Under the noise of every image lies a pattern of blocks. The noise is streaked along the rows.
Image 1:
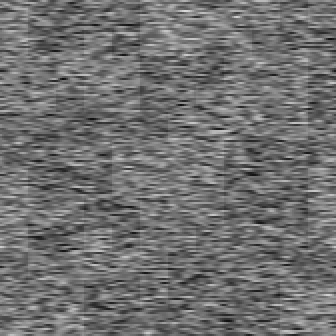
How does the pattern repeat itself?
no symmetry
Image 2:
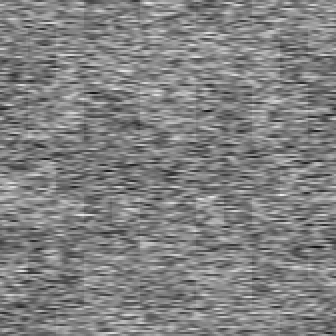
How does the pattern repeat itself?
left and right mirror each other
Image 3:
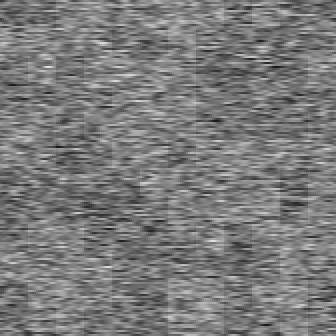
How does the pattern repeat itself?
mirrored about the diagonal from the bottom left
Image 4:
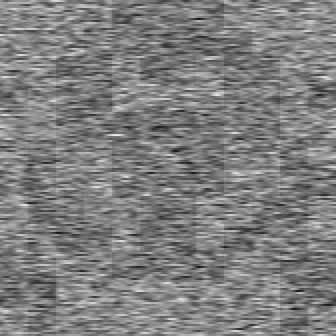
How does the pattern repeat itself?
left and right mirror each other
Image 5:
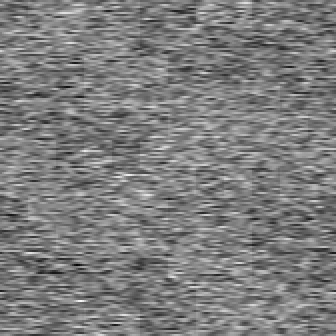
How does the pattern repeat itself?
the same after a half turn
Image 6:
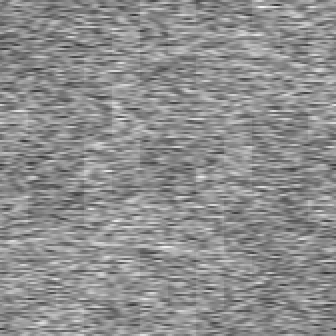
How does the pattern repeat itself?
the same after a half turn
